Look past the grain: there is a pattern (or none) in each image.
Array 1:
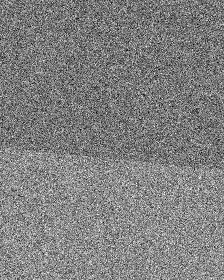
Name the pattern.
a sharp edge
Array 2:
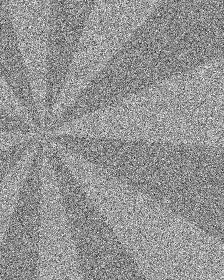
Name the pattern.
spokes from one point
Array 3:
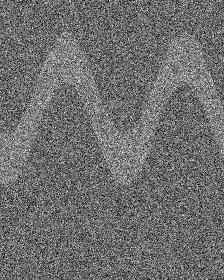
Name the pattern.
a wavy band
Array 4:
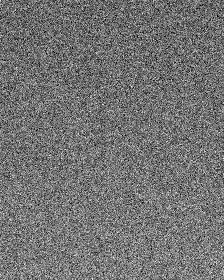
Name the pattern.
a smooth slope
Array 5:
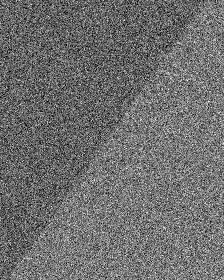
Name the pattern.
a sharp edge
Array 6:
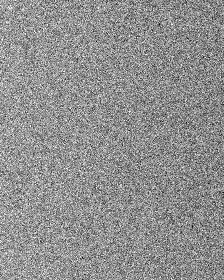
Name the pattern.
a smooth slope
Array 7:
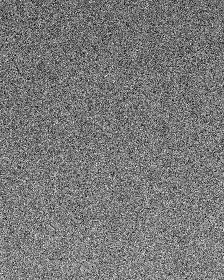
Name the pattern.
a smooth slope
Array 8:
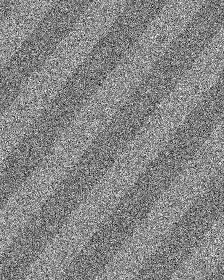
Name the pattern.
diagonal stripes
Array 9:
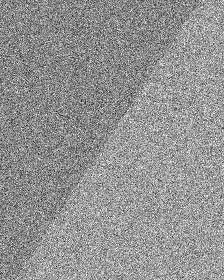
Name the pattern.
a sharp edge
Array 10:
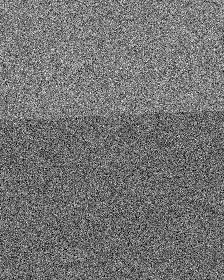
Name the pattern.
a sharp edge
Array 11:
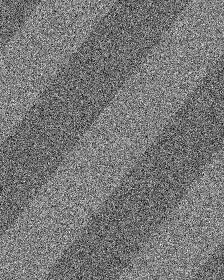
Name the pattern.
diagonal stripes
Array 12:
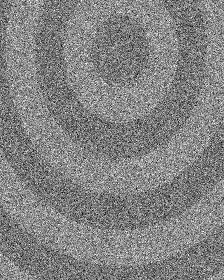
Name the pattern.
rings round one point
